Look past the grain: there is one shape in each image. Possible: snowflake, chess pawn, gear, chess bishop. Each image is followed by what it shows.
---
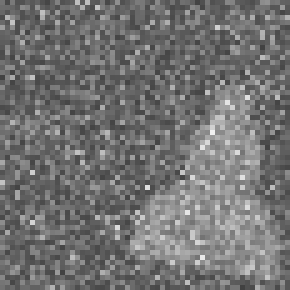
light chess pawn
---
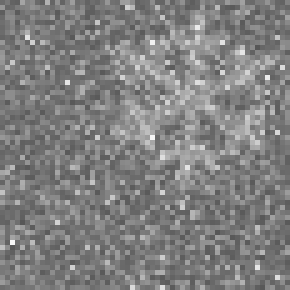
light snowflake
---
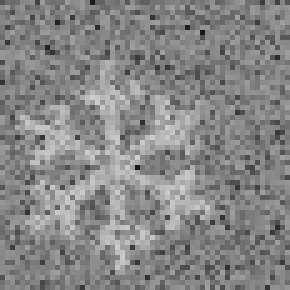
light snowflake
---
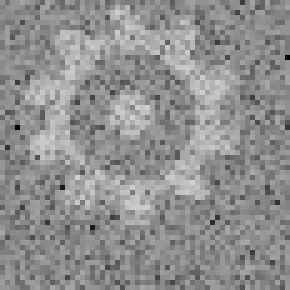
light gear
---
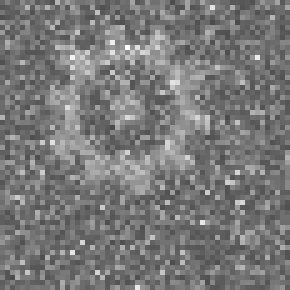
light gear
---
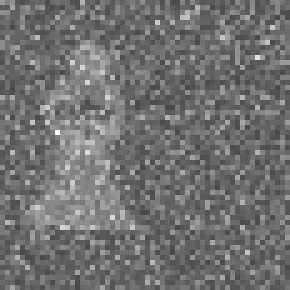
light chess bishop
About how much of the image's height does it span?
two thirds
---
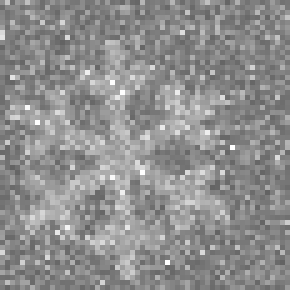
light snowflake
